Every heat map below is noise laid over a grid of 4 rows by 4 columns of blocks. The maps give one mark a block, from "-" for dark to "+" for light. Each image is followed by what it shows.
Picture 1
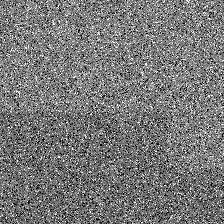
+ + + +
+ + + +
- - - +
- - - -
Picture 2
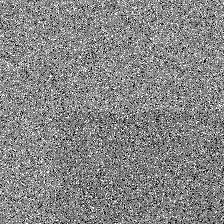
+ + + +
+ + + +
+ - - -
+ - - -
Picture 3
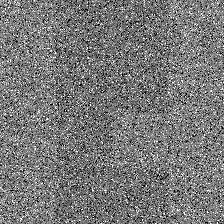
+ - - +
+ - - +
+ - + +
+ - - +
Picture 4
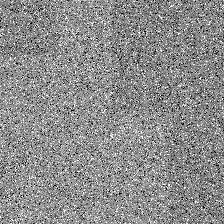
- + - -
+ + - -
+ + + -
+ + + -
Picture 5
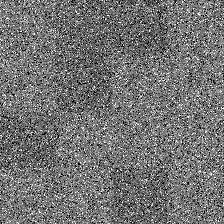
+ - - +
+ - + +
- + + +
+ + - +
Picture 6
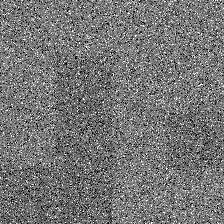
+ + + +
+ - + +
+ - + -
- - + +
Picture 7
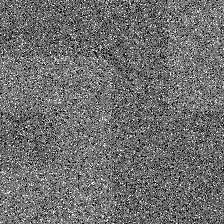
- - - +
+ + - +
- + - -
+ + - -
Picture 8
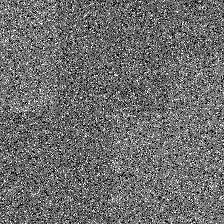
+ - - -
+ - - +
- - + +
- - + +
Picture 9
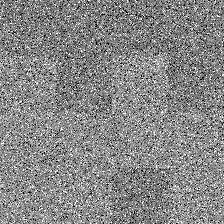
- - - -
+ - + -
+ + + +
+ + - +
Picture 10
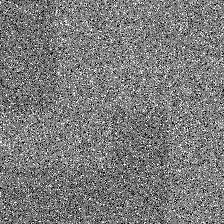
- + + +
- + + +
+ + - +
- - - +
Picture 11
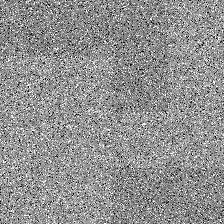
- - - +
+ + - +
+ + + +
+ + - -
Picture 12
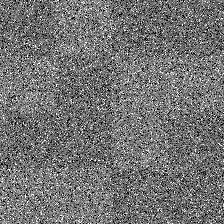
- + - -
+ - + +
- - + -
+ + - -
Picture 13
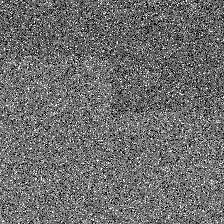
- - - -
+ + - -
+ + + +
+ + + +
